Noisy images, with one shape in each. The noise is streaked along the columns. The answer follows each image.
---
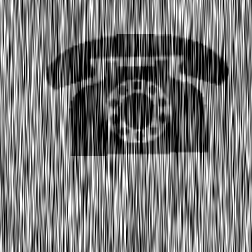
telephone
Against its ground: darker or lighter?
darker
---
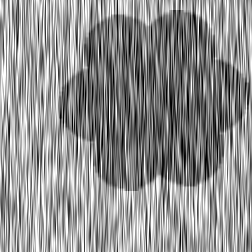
flower
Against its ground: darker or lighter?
darker
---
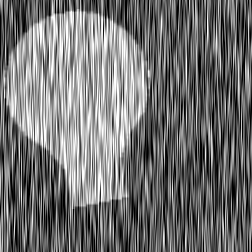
light bulb
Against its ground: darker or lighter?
lighter
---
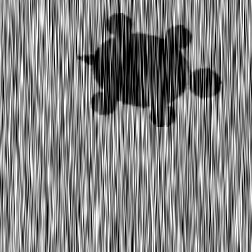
turtle
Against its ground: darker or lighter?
darker
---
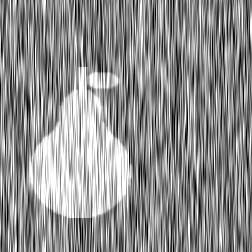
pear
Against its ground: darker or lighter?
lighter
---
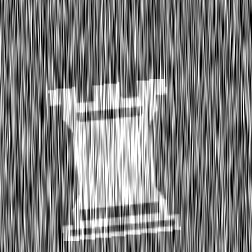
chess rook
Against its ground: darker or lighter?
lighter
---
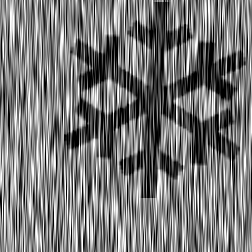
snowflake
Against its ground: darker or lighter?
darker
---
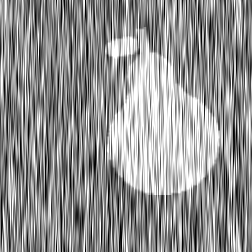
pear
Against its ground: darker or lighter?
lighter
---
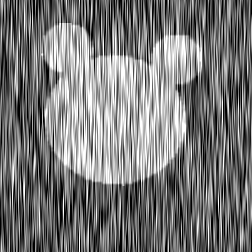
bear's head
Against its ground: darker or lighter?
lighter
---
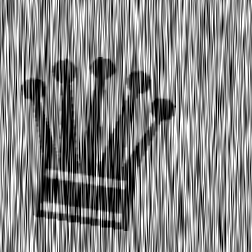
chess queen
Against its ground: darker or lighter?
darker
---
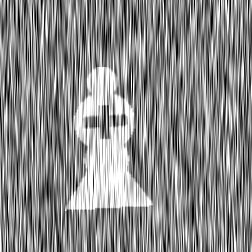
chess bishop
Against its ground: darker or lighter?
lighter
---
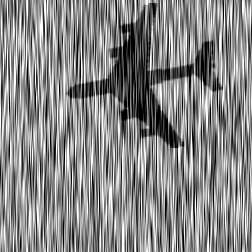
airplane
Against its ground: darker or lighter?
darker
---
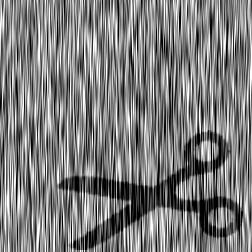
pair of scissors
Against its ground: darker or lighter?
darker
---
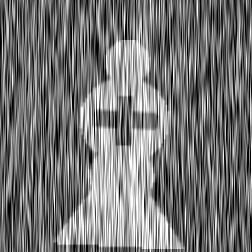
chess bishop
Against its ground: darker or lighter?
lighter
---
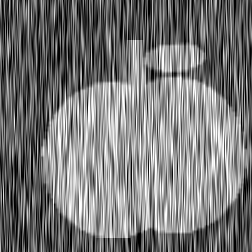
apple
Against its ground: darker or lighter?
lighter
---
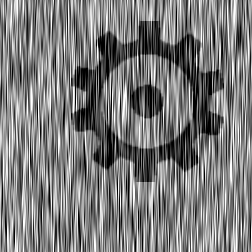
gear
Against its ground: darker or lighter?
darker
